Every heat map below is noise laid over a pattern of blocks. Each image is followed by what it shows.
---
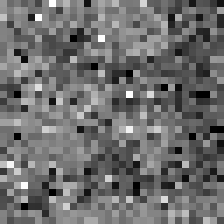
no symmetry
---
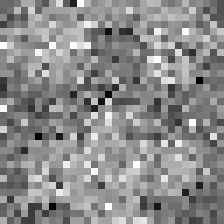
left and right mirror each other
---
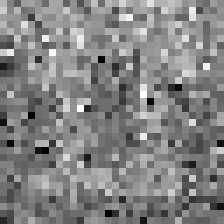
left and right mirror each other
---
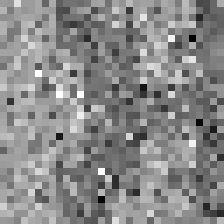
top and bottom mirror each other
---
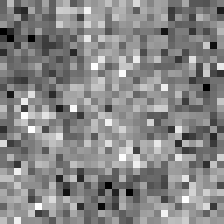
left and right mirror each other
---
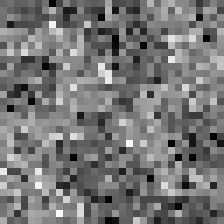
the same after a half turn
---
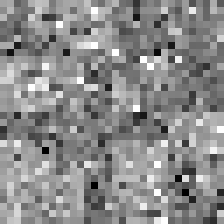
mirrored about the diagonal from the bottom left
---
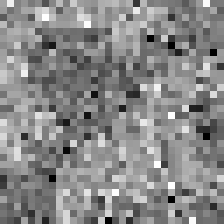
mirrored about the diagonal from the top left
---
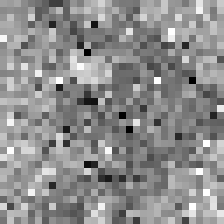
top and bottom mirror each other
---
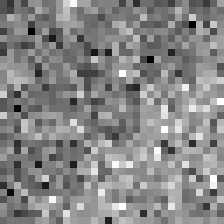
mirrored about the diagonal from the top left
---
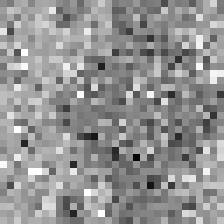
top and bottom mirror each other
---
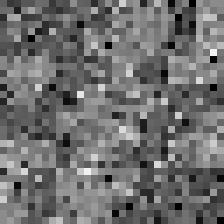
the same after a half turn
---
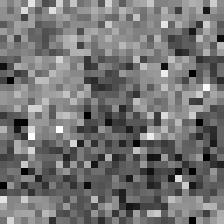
left and right mirror each other
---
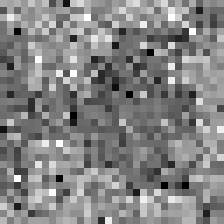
top and bottom mirror each other
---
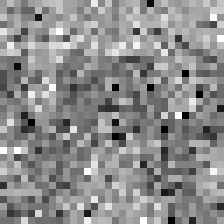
left and right mirror each other
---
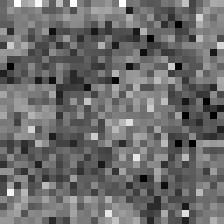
top and bottom mirror each other
